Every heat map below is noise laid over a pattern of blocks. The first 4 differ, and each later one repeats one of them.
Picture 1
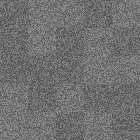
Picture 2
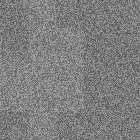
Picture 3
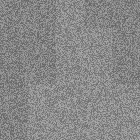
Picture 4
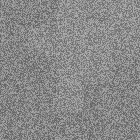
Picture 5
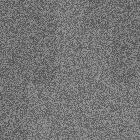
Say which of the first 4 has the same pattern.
3
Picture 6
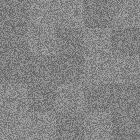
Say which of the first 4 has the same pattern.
1
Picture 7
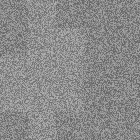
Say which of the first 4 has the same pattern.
2
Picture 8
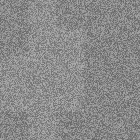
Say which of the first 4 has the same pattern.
2
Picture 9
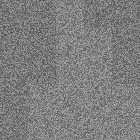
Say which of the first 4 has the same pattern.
3
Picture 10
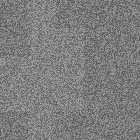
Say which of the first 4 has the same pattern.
2
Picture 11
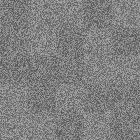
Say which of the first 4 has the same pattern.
1
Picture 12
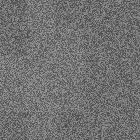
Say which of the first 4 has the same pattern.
2
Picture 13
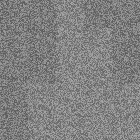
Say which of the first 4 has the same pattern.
3
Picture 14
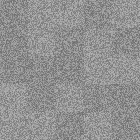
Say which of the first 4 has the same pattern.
1
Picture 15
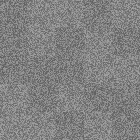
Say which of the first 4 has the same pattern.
1
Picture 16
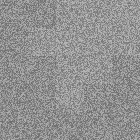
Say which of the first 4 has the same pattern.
4
